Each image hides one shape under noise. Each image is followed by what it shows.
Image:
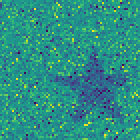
star
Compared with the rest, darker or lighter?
darker
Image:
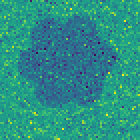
flower
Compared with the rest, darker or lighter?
darker
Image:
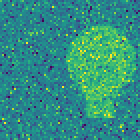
light bulb
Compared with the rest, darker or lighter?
lighter
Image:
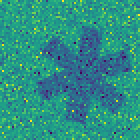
asterisk
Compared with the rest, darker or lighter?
darker
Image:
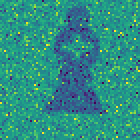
chess bishop
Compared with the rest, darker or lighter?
darker
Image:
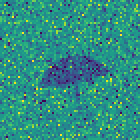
umbrella
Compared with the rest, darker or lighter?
darker
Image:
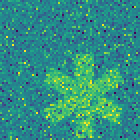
asterisk
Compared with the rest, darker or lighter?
lighter
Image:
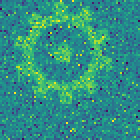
gear
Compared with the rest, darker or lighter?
lighter
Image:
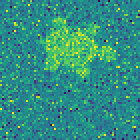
turtle
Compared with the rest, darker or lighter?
lighter
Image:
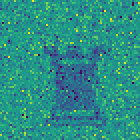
chess rook
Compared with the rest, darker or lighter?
darker
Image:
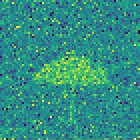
umbrella
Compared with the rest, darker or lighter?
lighter
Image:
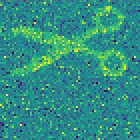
pair of scissors
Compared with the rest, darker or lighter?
lighter
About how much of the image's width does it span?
nearly all
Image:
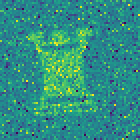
chess rook
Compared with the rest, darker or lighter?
lighter
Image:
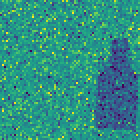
bottle
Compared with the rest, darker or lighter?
darker
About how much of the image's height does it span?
two thirds
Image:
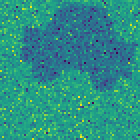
car
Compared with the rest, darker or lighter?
darker
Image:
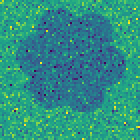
flower
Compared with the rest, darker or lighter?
darker
